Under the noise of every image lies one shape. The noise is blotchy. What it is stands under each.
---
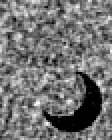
crescent
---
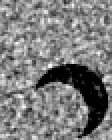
crescent
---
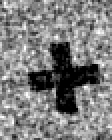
cross
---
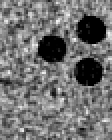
three dots
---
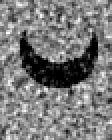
crescent
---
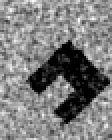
square with a notch
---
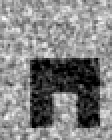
square with a notch
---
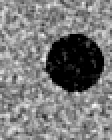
disc
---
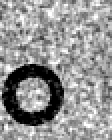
ring
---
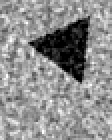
triangle
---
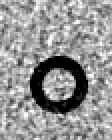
ring
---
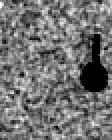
lollipop
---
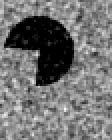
disc with a wedge cut out
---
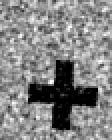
cross
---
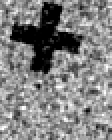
cross
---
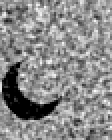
crescent
